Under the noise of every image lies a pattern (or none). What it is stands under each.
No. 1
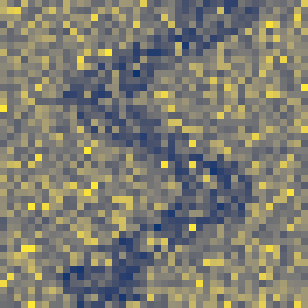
a wavy band
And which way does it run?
top to bottom
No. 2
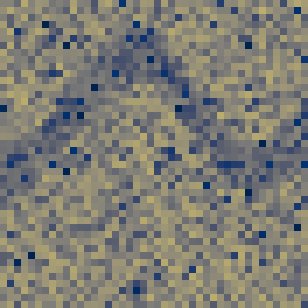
a wavy band
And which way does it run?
left to right
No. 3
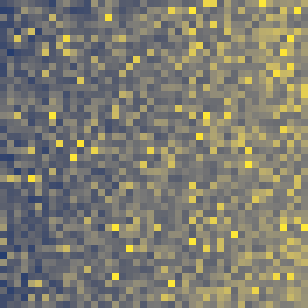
a smooth slope
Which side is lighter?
right
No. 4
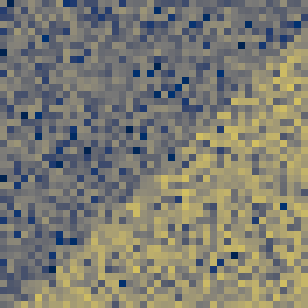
a sharp edge
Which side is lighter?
bottom right
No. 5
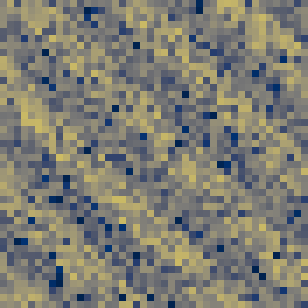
diagonal stripes
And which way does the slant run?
top left to bottom right
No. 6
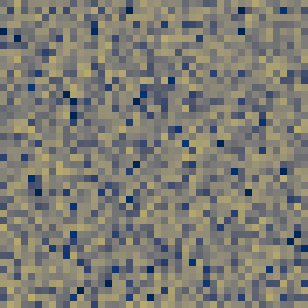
only noise
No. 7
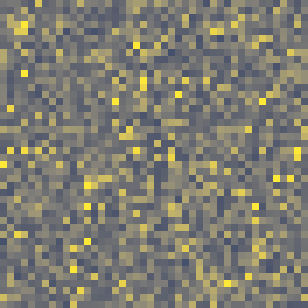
only noise
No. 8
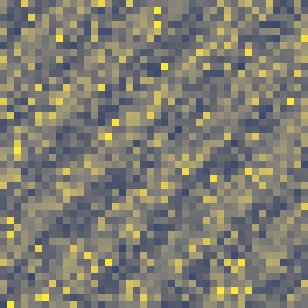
diagonal stripes
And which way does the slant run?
bottom left to top right
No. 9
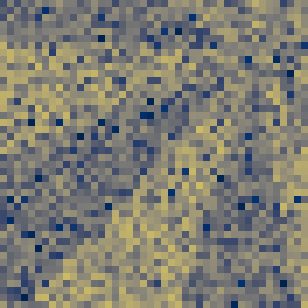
spokes from one point
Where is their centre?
top right
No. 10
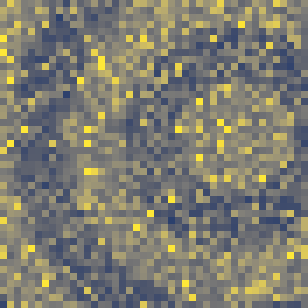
rings round one point
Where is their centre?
middle right
